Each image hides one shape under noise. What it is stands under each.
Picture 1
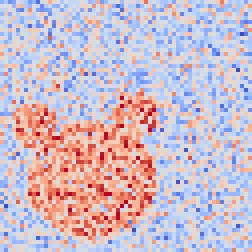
bear's head
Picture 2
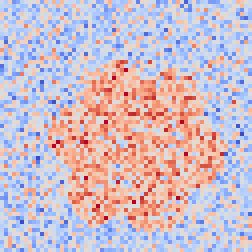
flower
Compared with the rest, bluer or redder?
redder
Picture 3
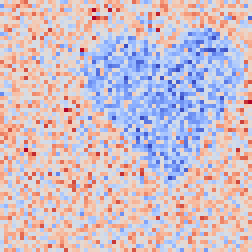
heart
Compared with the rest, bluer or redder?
bluer
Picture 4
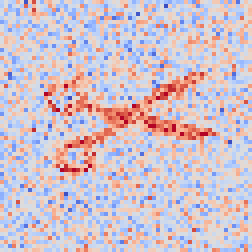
pair of scissors
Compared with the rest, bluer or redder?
redder
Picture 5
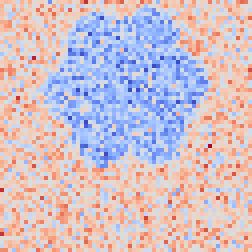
flower
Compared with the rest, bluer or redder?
bluer
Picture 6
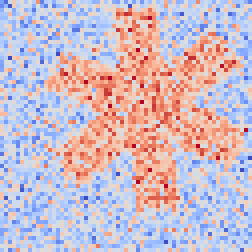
asterisk
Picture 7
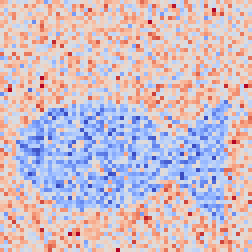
fish
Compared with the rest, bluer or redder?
bluer
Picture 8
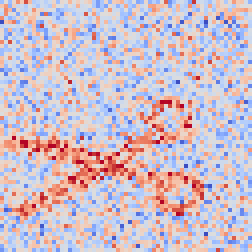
pair of scissors
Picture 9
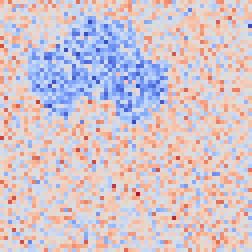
car
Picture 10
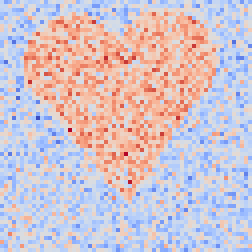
heart
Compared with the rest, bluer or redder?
redder
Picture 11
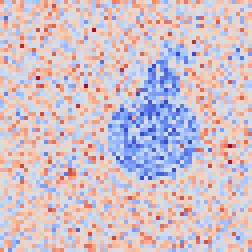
pear
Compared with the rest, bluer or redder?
bluer
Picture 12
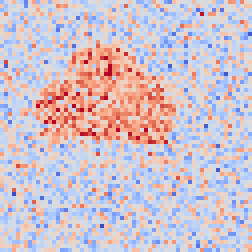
cloud
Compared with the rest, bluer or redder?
redder
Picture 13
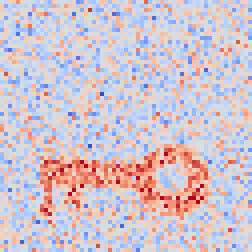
key
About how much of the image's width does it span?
two thirds
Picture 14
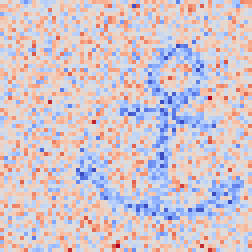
anchor
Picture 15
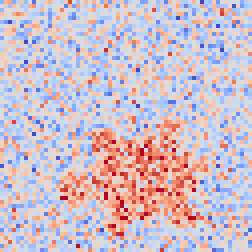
turtle
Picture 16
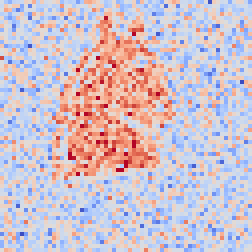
chess knight
